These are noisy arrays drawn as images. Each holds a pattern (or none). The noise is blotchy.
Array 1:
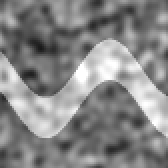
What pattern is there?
a wavy band
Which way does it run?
left to right
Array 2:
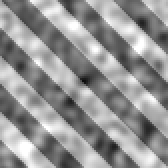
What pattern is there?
diagonal stripes
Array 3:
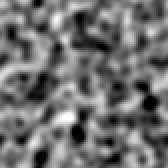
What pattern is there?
only noise
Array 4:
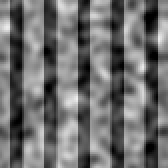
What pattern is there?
vertical stripes
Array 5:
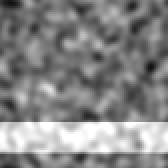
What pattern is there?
one horizontal stripe
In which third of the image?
bottom
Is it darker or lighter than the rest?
lighter
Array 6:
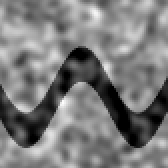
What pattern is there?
a wavy band
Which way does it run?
left to right
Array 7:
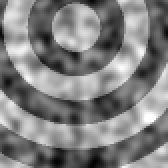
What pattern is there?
rings round one point
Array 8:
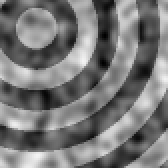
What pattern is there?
rings round one point
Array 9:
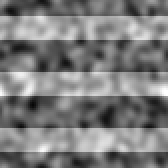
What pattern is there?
horizontal stripes
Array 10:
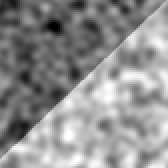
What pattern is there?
a sharp edge
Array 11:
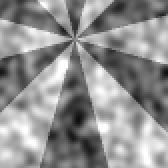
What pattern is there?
spokes from one point
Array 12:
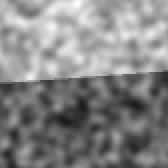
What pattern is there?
a sharp edge
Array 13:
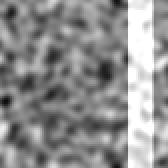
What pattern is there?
one vertical stripe
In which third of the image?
right
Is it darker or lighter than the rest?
lighter
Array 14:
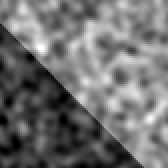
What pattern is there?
a sharp edge
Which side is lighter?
top right
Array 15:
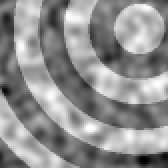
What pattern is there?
rings round one point
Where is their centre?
top right
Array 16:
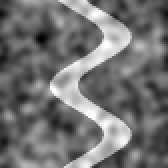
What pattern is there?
a wavy band
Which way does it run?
top to bottom
